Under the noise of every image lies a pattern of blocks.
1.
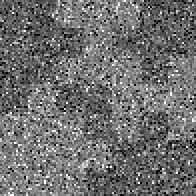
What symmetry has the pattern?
mirrored about the diagonal from the bottom left
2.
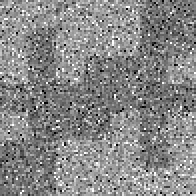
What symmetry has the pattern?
the same after a half turn
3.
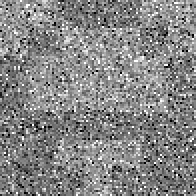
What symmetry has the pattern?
left and right mirror each other
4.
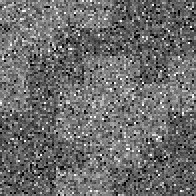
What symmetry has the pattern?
mirrored about the diagonal from the top left
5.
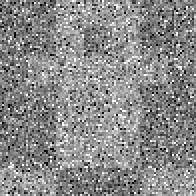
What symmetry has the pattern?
left and right mirror each other
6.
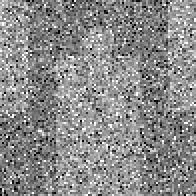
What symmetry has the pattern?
left and right mirror each other
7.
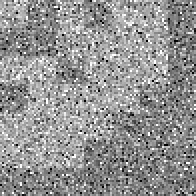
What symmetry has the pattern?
mirrored about the diagonal from the top left
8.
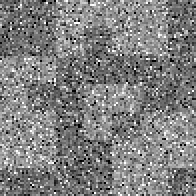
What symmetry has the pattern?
mirrored about the diagonal from the top left
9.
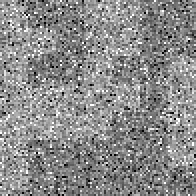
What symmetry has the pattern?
no symmetry
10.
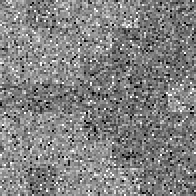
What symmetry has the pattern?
top and bottom mirror each other
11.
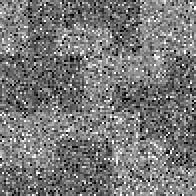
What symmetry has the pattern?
no symmetry
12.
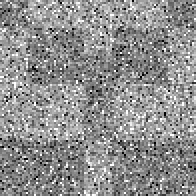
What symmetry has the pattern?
left and right mirror each other
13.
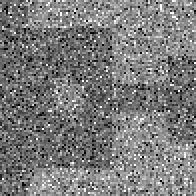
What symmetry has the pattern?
top and bottom mirror each other
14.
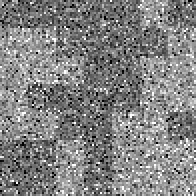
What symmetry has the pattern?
no symmetry
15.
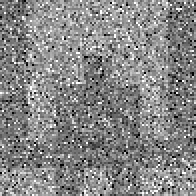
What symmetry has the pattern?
left and right mirror each other
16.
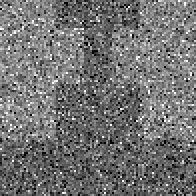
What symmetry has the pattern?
left and right mirror each other
